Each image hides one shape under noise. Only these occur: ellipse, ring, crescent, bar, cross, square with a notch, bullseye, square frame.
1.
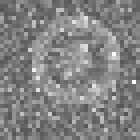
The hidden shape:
bullseye
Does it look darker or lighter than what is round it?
lighter
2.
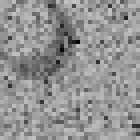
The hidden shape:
crescent
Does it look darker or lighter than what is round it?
darker
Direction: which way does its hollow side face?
up and left
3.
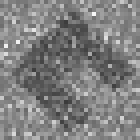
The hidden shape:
square with a notch
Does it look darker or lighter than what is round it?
darker
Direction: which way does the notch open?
down and right
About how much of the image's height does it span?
nearly all
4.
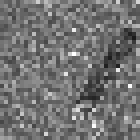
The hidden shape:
bar
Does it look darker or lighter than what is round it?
darker
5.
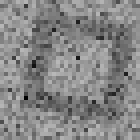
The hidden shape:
square frame
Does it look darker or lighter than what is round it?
darker
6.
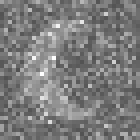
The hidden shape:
crescent
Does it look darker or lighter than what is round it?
lighter
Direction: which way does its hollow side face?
right
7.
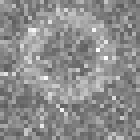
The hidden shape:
ring
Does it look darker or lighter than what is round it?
lighter
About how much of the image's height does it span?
two thirds
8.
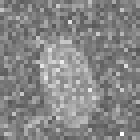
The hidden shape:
ellipse
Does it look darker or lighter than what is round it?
lighter
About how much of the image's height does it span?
two thirds
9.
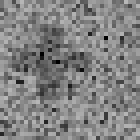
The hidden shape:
cross
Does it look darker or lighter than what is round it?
darker
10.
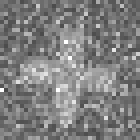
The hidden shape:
cross
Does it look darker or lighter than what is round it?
lighter
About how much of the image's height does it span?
two thirds
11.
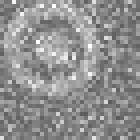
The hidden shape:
bullseye
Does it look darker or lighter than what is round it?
lighter
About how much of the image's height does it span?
two thirds
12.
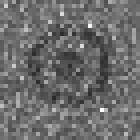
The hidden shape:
bullseye
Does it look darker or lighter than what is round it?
darker
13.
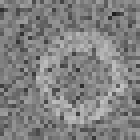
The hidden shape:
ring
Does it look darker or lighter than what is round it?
lighter
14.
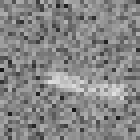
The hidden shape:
bar
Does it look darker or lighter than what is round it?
lighter
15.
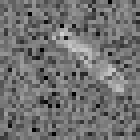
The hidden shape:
bar
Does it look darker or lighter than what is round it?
lighter
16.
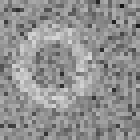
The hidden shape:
ring
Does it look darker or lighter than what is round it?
lighter
